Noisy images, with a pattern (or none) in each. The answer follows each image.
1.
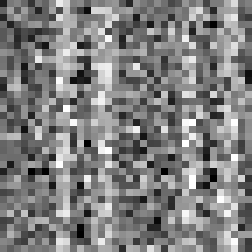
bands of columns
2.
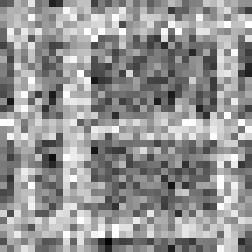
bands of rows crossing bands of columns
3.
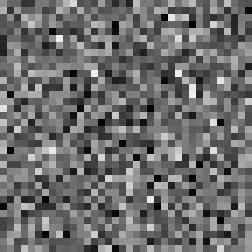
only noise
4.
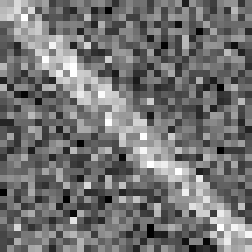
a diagonal band
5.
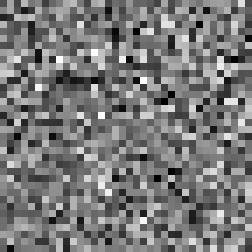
only noise
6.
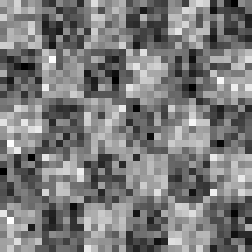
a checkerboard
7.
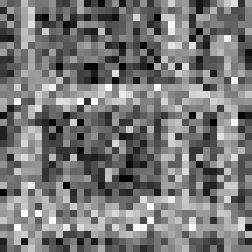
bands of rows crossing bands of columns
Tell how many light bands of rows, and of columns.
2 and 3
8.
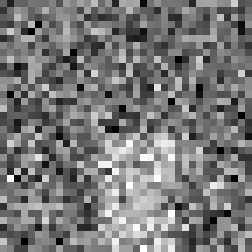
one block
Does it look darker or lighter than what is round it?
lighter
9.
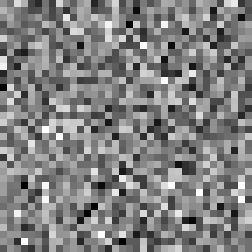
only noise
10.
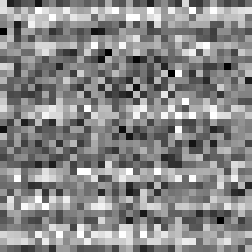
bands of rows
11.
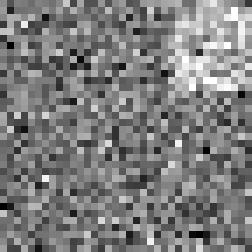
one block
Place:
top right
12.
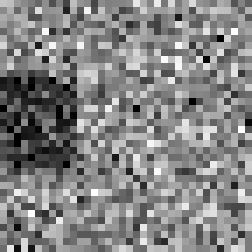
one block
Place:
middle left
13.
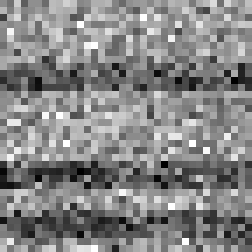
bands of rows
